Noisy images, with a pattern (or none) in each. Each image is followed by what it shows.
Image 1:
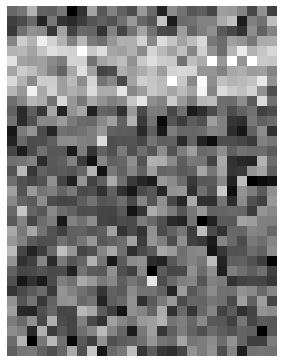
one horizontal stripe
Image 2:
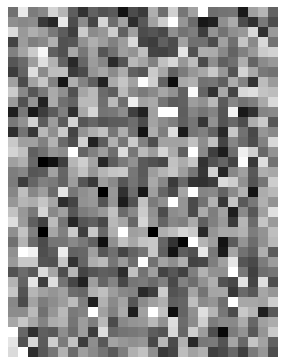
only noise
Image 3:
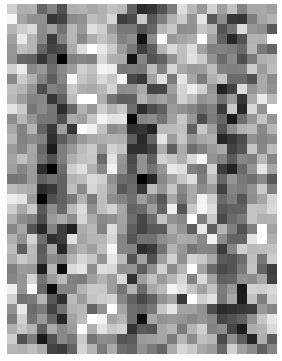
vertical stripes
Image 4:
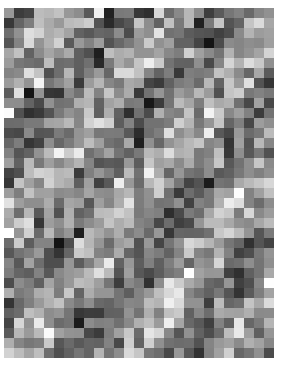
diagonal stripes
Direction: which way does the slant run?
bottom left to top right
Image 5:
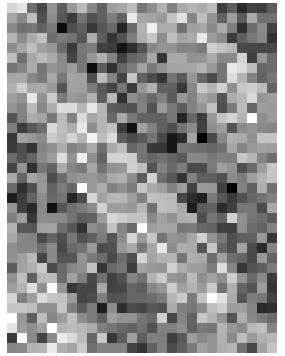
diagonal stripes
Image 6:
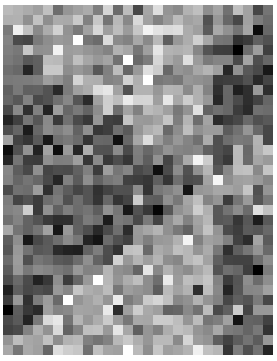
spokes from one point
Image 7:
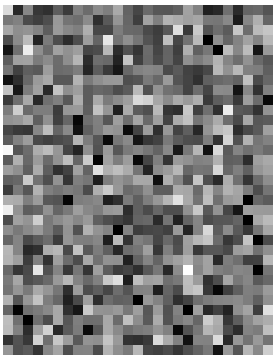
only noise
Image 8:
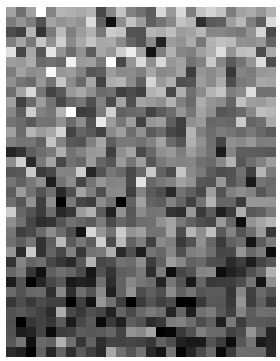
a smooth slope
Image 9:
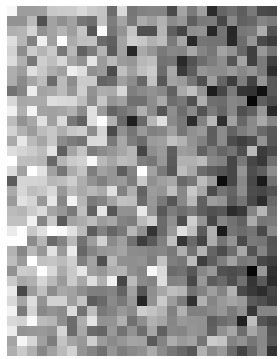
a smooth slope
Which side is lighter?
left
